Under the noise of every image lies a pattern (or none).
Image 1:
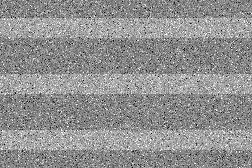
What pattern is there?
horizontal stripes
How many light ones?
3
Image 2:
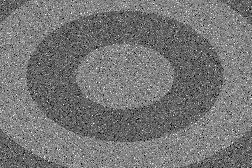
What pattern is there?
rings round one point
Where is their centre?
centre
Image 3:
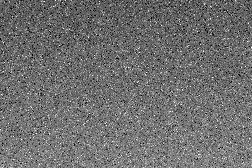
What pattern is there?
a smooth slope
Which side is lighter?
bottom
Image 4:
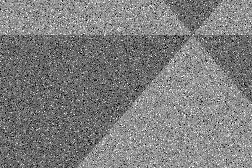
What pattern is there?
spokes from one point
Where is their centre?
top right
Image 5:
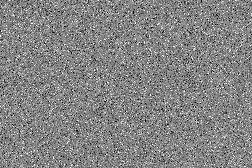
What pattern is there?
only noise
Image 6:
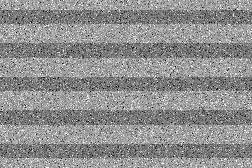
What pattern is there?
horizontal stripes
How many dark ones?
5
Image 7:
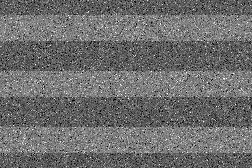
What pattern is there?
horizontal stripes
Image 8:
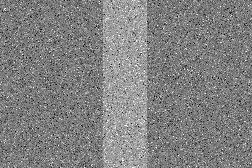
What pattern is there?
one vertical stripe
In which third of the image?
middle
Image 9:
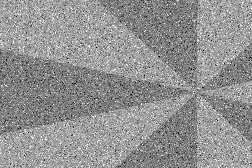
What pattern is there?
spokes from one point
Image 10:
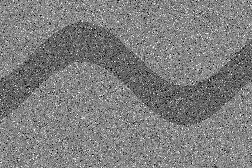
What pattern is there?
a wavy band
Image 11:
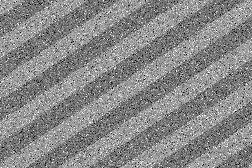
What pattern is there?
diagonal stripes
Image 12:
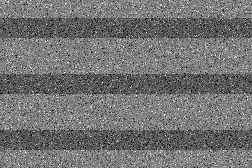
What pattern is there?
horizontal stripes
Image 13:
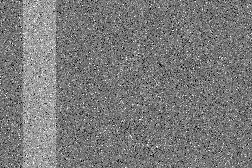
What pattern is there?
one vertical stripe
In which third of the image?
left
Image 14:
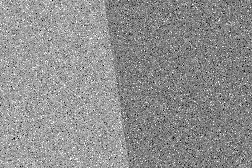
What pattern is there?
a sharp edge
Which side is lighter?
left
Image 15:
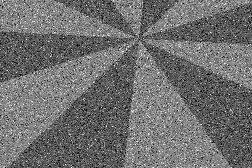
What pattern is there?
spokes from one point
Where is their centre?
top middle
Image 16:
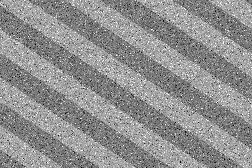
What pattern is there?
diagonal stripes
